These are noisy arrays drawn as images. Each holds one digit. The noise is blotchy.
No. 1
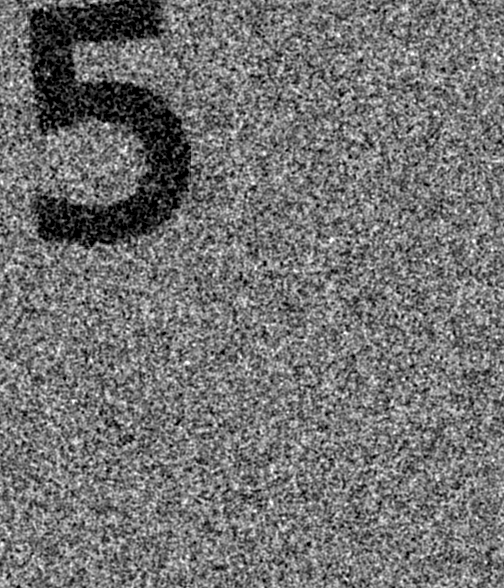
5
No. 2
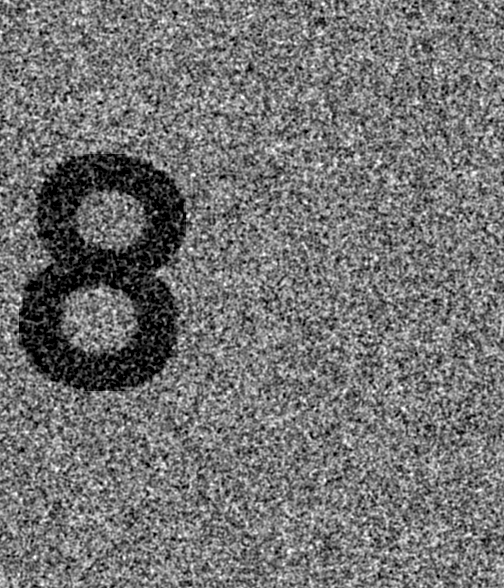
8
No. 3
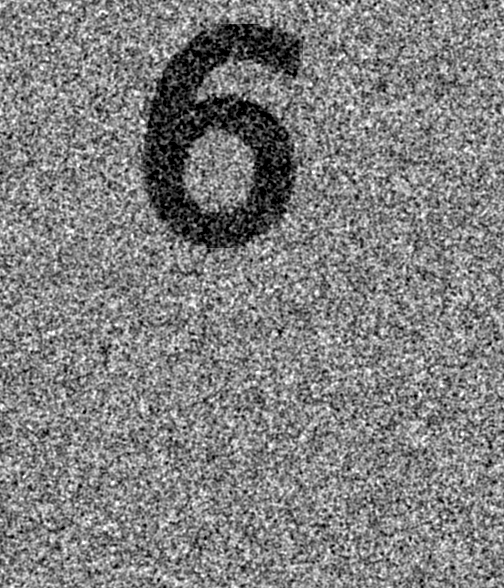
6
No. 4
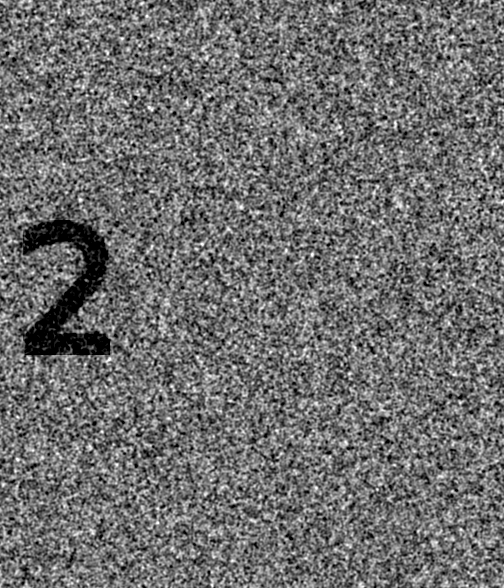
2
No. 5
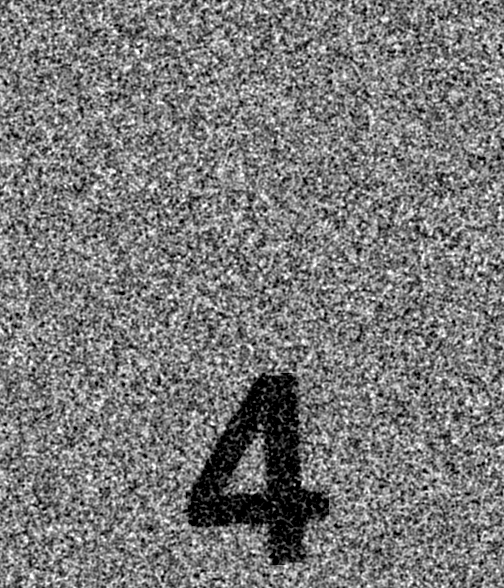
4
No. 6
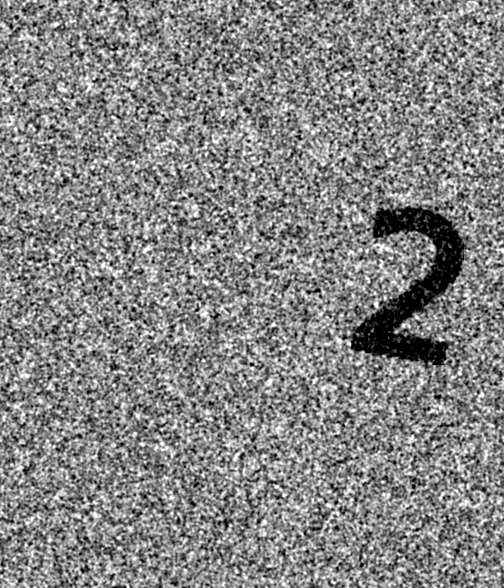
2
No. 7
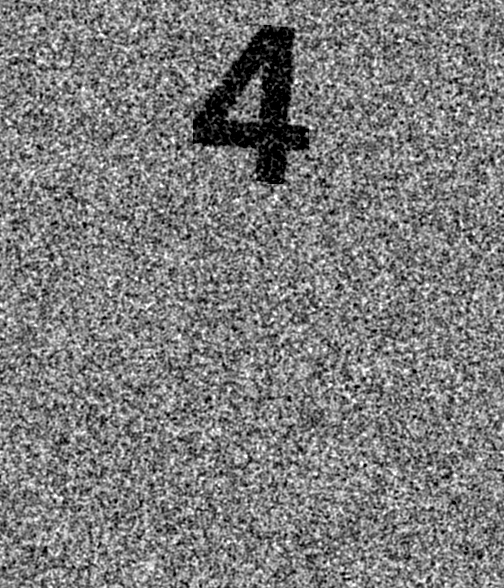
4
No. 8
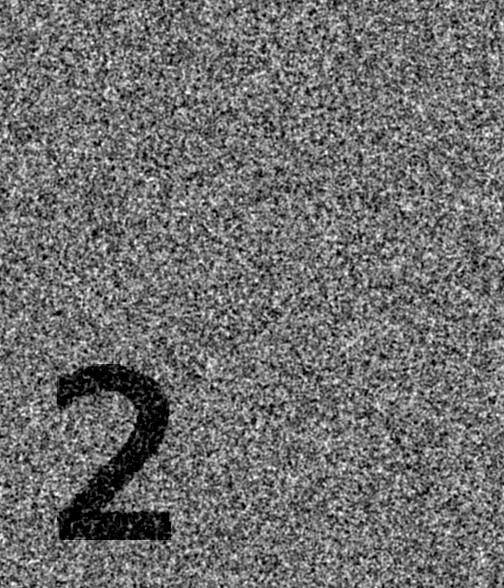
2
